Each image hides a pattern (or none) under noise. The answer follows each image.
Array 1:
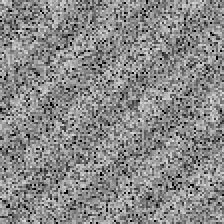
diagonal stripes
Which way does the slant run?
bottom left to top right
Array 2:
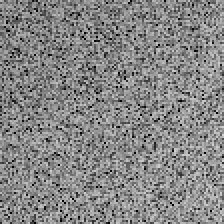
a smooth slope
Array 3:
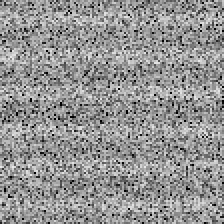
horizontal stripes
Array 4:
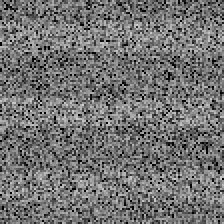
horizontal stripes
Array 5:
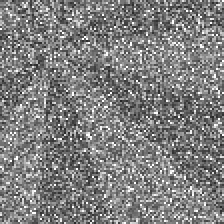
spokes from one point
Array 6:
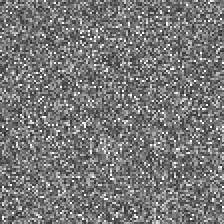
only noise
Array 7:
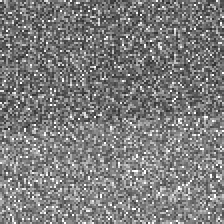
a sharp edge
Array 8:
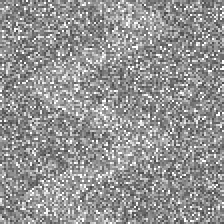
a wavy band
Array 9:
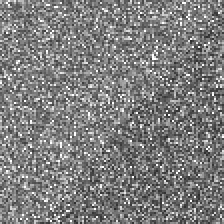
a sharp edge
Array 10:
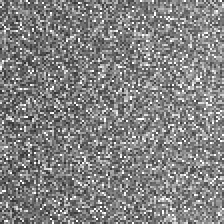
a smooth slope
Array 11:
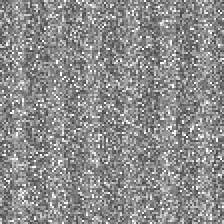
vertical stripes
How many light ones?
6
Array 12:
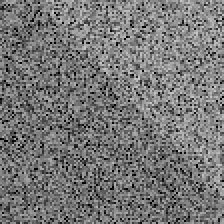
a sharp edge
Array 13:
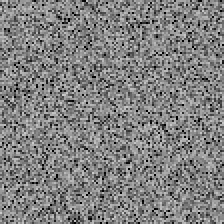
only noise
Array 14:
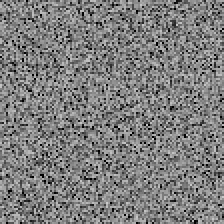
only noise
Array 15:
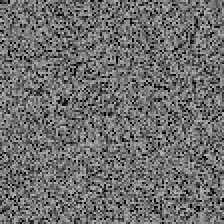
only noise
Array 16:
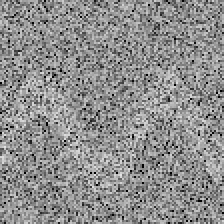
a wavy band
